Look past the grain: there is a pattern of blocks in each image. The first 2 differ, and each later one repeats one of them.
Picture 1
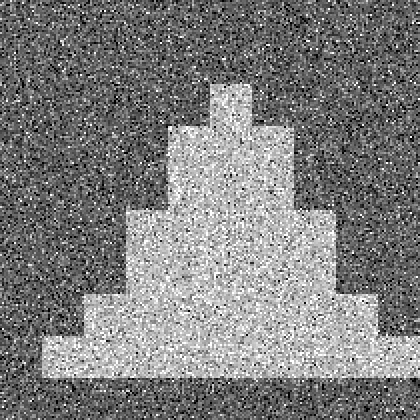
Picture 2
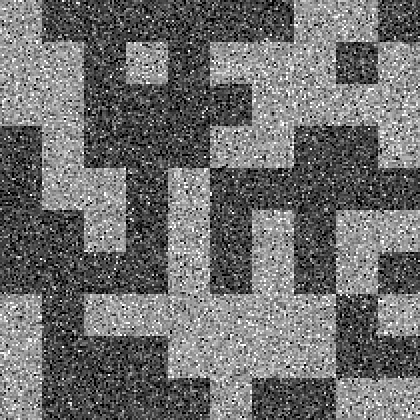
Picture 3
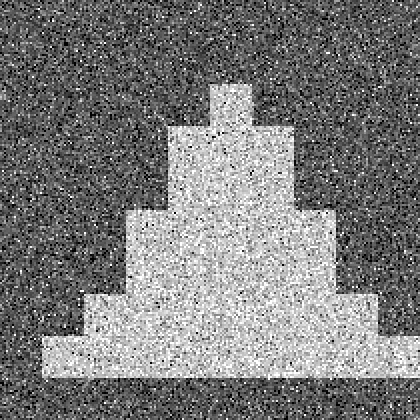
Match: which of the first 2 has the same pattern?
1
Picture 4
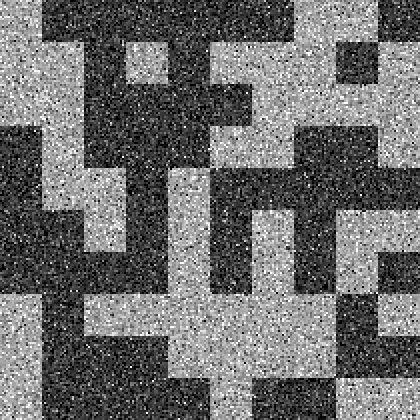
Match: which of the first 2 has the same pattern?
2
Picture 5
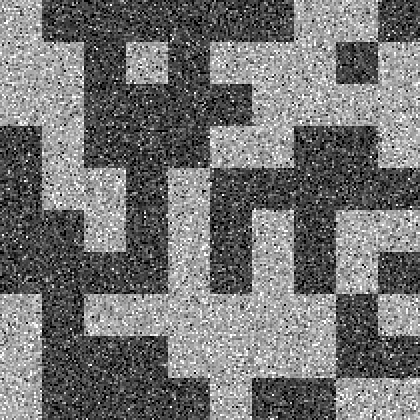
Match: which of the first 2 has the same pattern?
2
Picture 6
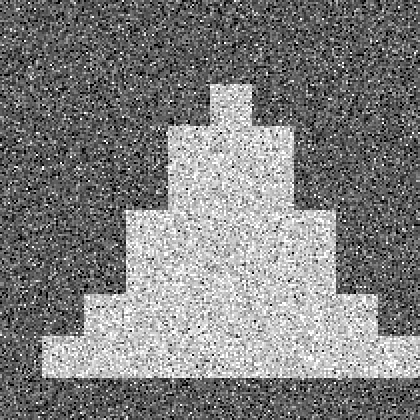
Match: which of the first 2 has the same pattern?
1
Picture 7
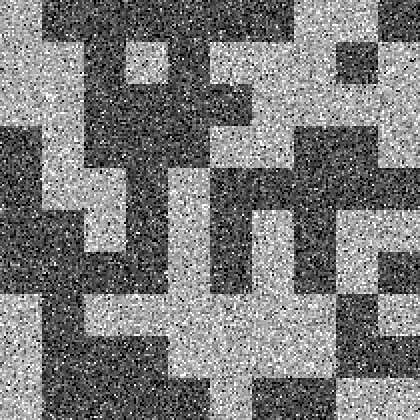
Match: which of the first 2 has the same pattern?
2
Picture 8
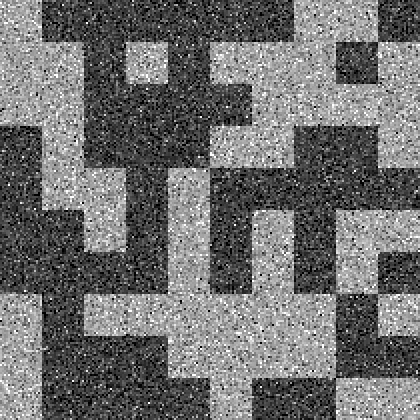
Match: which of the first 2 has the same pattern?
2
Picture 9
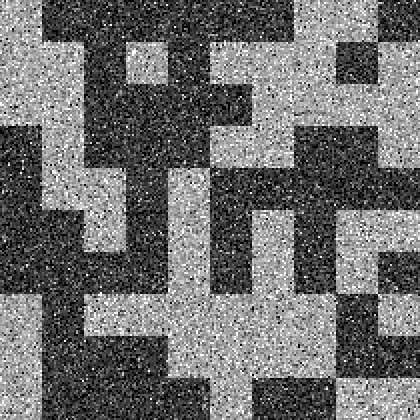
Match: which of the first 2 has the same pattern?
2
